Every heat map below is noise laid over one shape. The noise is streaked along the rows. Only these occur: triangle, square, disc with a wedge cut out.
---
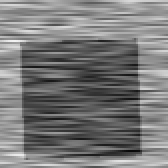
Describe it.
dark square
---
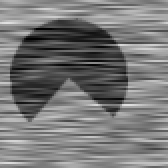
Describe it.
dark disc with a wedge cut out
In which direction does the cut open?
down
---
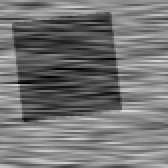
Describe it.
dark square
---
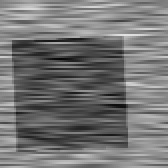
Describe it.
dark square
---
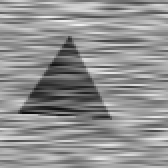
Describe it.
dark triangle
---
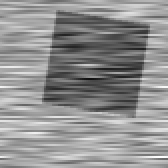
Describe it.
dark square
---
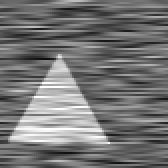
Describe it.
light triangle
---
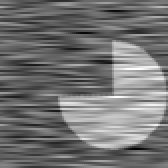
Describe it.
light disc with a wedge cut out
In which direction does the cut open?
up and left
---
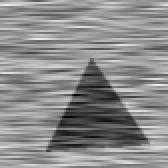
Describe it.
dark triangle
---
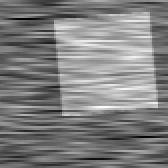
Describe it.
light square
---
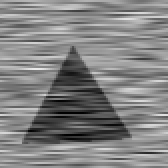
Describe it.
dark triangle
